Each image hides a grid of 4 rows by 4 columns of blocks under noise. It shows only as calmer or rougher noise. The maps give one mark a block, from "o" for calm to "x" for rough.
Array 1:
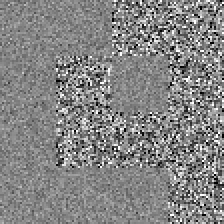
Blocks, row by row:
o o x x
o x o x
o x x x
o o o x
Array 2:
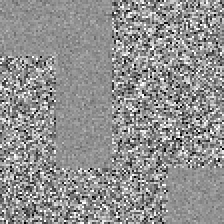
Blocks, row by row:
o o x x
x o x x
x o x x
x x x o
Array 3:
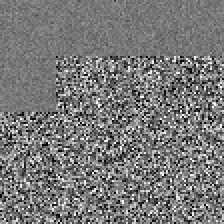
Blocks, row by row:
o o o o
o x x x
x x x x
x x x x
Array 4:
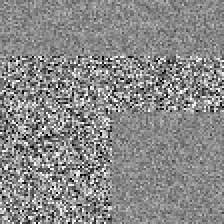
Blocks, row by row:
o o o o
x x x x
x x o o
x x o o
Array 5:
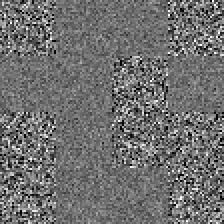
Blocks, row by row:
x o o x
o o x o
x o x x
x o o x
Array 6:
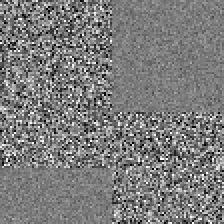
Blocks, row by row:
x x o o
x x o o
x x x x
o o x x
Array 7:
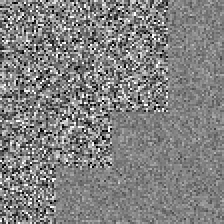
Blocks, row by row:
x x x o
x x x o
x x o o
x o o o
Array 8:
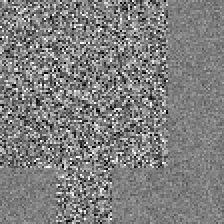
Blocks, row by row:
x x x o
x x x o
x x x o
o x o o
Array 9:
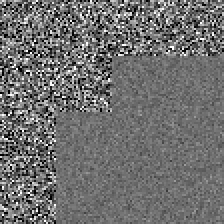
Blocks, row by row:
x x x x
x x o o
x o o o
x o o o
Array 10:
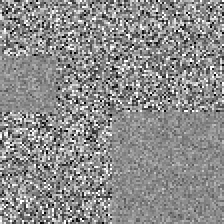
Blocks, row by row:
x x x x
o x x x
x x o o
x x o o
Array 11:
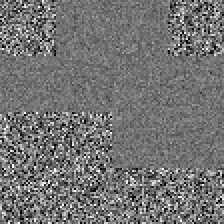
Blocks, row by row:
x o o x
o o o o
x x o o
x x x x
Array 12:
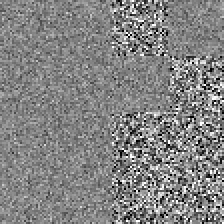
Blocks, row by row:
o o x o
o o o x
o o x x
o o x x
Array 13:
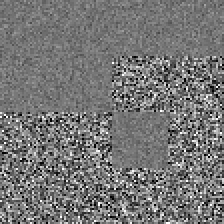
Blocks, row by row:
o o o o
o o x x
x x o x
x x x x
